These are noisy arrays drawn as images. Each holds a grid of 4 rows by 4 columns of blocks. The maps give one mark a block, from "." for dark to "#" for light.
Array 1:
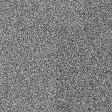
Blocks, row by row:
###.
##..
##..
##..
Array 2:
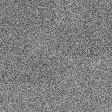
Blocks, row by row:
..#.
.#..
..##
####
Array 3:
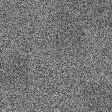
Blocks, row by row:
##..
##.#
.###
###.
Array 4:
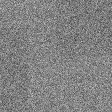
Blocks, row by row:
##..
.#..
.###
.###
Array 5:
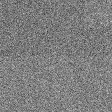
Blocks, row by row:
...#
....
####
####
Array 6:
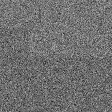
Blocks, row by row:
####
.###
....
....
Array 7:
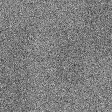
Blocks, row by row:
###.
.#..
.#.#
.###
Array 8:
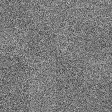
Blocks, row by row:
.###
#.#.
.#.#
.#..
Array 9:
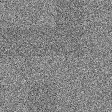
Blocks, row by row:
##.#
...#
####
#.##
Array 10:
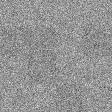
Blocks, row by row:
####
..#.
#.##
##.#
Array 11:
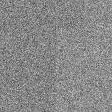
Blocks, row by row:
...#
..##
..##
..##
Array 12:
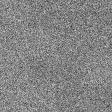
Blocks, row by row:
#...
##..
#..#
##..
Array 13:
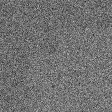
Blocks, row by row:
....
..##
.###
.###
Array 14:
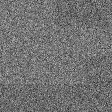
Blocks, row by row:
##..
####
###.
....
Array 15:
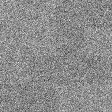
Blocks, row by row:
##..
##.#
#...
..##
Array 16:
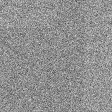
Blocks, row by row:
##.#
...#
...#
...#
